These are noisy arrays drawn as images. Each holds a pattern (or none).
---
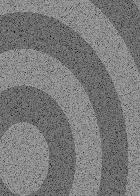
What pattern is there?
rings round one point
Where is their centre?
bottom left
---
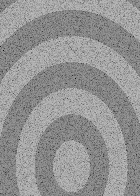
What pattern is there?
rings round one point
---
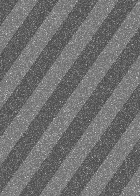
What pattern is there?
diagonal stripes
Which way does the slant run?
bottom left to top right
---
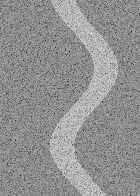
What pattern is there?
a wavy band
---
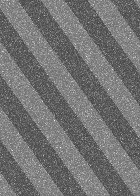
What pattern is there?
diagonal stripes
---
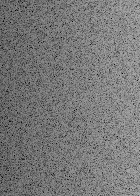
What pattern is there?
a smooth slope
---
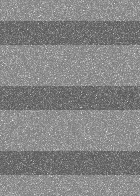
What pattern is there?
horizontal stripes
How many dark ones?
3
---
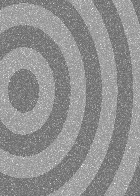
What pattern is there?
rings round one point
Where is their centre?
middle left
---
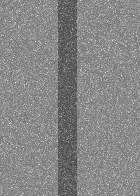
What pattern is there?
one vertical stripe
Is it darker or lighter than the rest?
darker
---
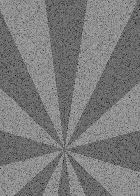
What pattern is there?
spokes from one point
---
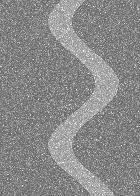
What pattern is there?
a wavy band
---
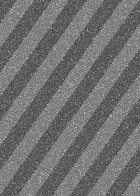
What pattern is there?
diagonal stripes
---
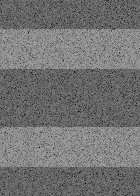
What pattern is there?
horizontal stripes
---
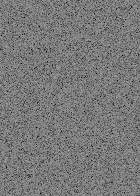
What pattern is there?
only noise
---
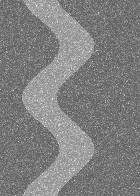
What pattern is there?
a wavy band
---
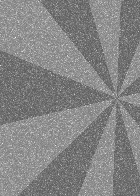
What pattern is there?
spokes from one point
